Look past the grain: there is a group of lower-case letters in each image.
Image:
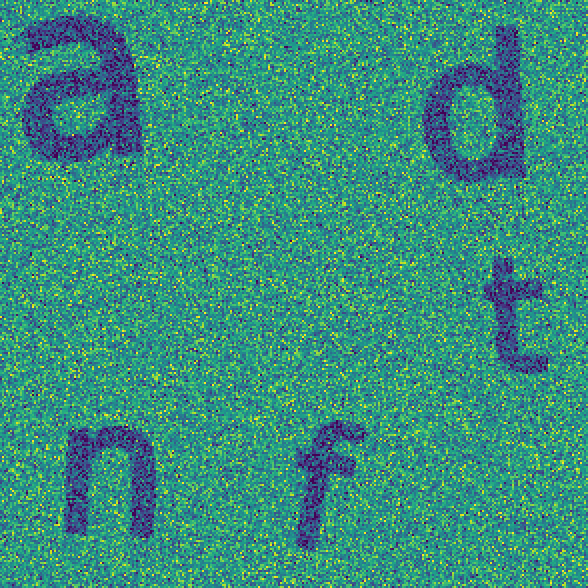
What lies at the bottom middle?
f
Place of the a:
top left
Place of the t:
middle right
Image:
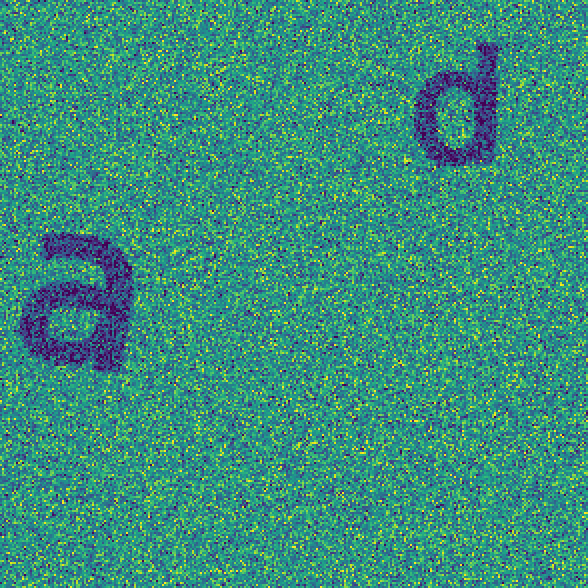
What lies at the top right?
d
